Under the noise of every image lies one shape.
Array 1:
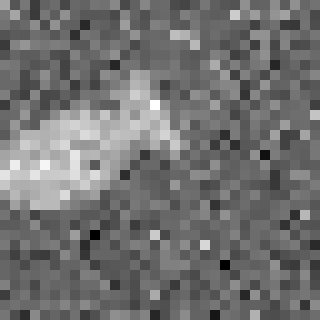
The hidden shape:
fish
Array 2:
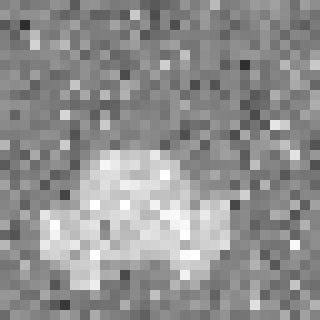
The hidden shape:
car
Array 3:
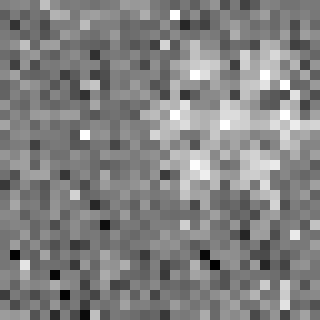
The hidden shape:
snowflake
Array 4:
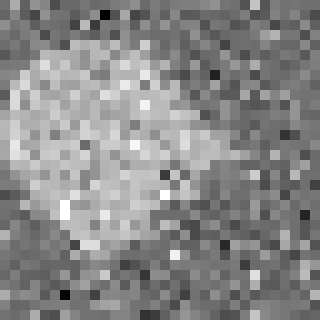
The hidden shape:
ghost
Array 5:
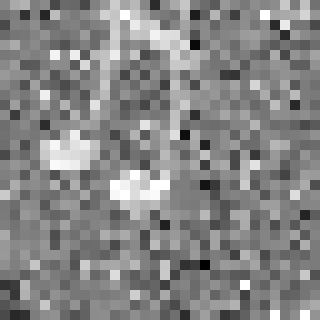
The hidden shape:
pair of musical notes
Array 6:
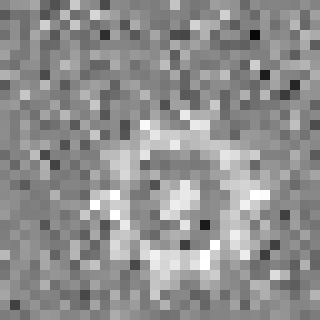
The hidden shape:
gear
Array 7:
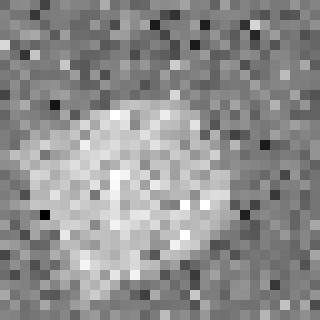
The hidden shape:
ghost
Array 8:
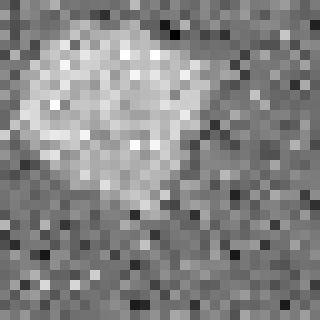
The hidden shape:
ghost
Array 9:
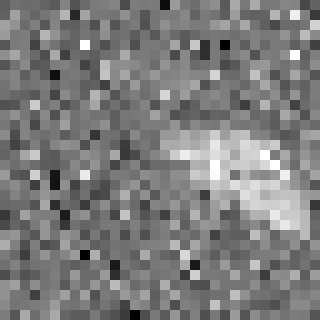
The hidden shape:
umbrella
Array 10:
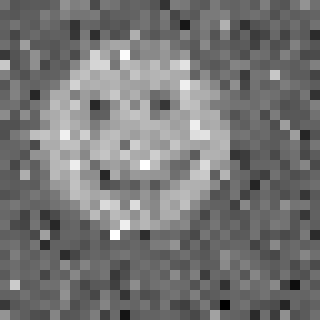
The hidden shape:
smiling face
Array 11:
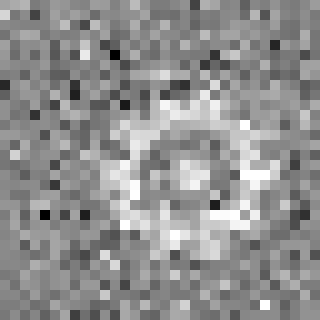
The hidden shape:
gear
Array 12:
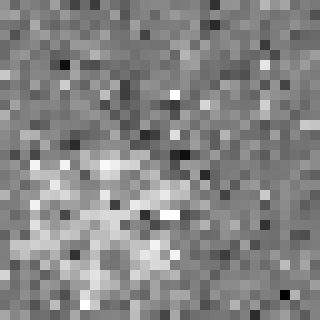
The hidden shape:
snowflake
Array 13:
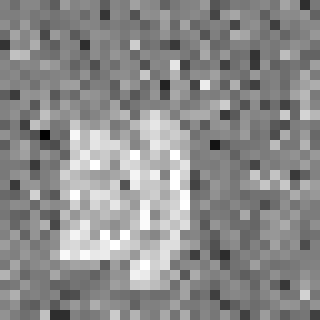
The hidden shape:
telephone
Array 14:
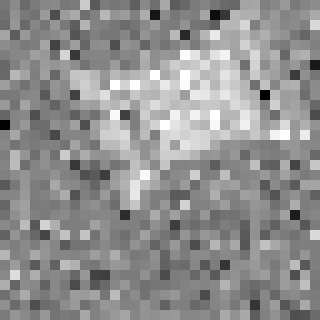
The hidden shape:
chess rook
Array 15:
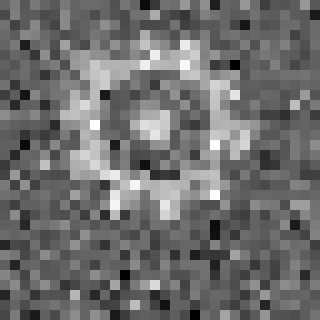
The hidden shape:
gear
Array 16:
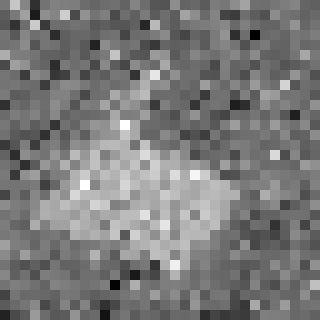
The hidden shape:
flag
